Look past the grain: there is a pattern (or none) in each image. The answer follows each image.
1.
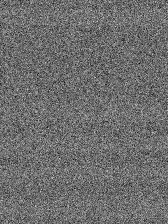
bands of rows
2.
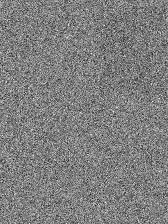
one block
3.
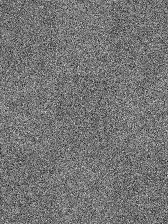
a checkerboard
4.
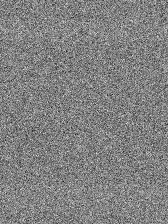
bands of rows
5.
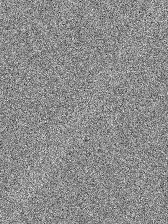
a diagonal band
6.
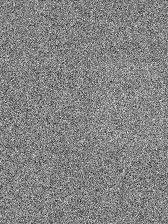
one block
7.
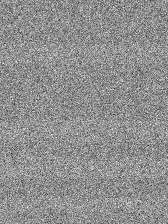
bands of rows
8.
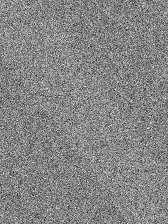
a diagonal band
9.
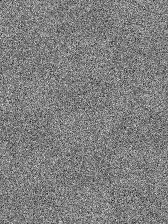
a checkerboard
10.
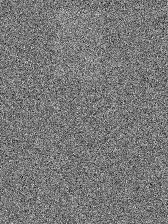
one block
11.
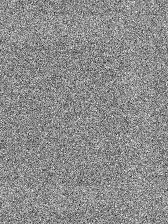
bands of rows crossing bands of columns
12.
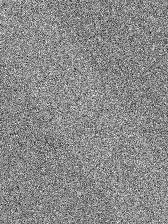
a diagonal band
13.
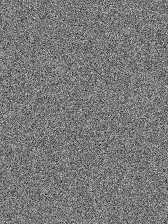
only noise
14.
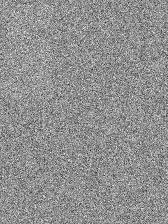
one block
